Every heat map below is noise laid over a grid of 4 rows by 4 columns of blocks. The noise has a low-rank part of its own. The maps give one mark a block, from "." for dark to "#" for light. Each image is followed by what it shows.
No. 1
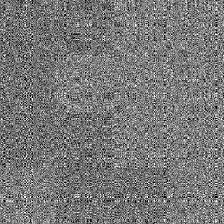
. . # #
. # # #
. . # #
# . . #
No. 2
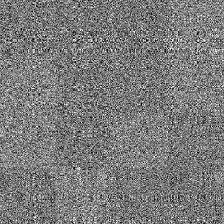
. . . #
# . . #
# . # .
. # . .
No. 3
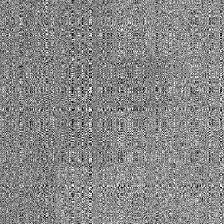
. . # #
. . . #
. . # #
. # # #
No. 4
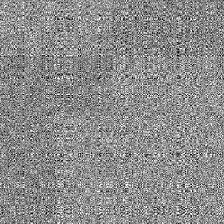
# # . .
. . # #
. # # #
. # # #
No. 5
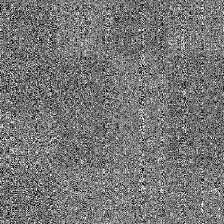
. # . #
. . # .
# . # .
. # # #
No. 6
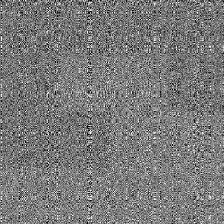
. . . .
. # # .
. . # #
# # # #
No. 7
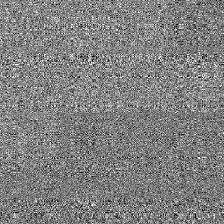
# # # .
# # # #
# . . .
. . . .
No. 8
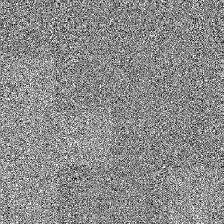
. . . .
# . . .
# # . .
# . . #
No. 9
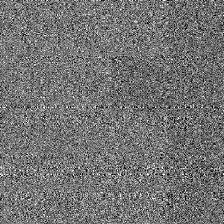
# # # .
# # . .
# # # .
# # # .
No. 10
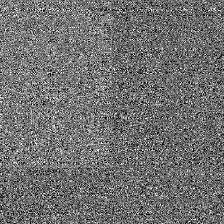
# # . .
# # . .
# # . .
. . . .
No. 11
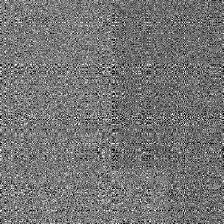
# # . .
# # . .
# # . .
# # # .
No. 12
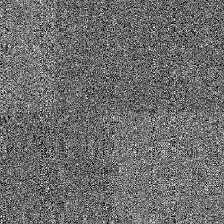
# . . .
# . . .
. . # #
. . # #
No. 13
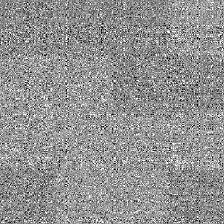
. . . #
# # . .
# # # #
. # # .
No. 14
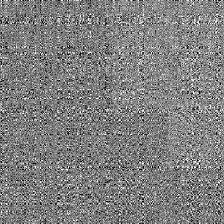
. . # #
. . # #
. . . #
. . . .
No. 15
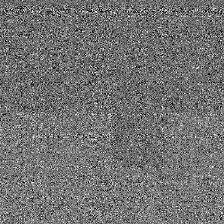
. . . .
. . . .
# # . #
# # # #
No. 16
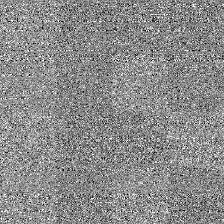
# . . .
# . # .
# . . #
# . # .
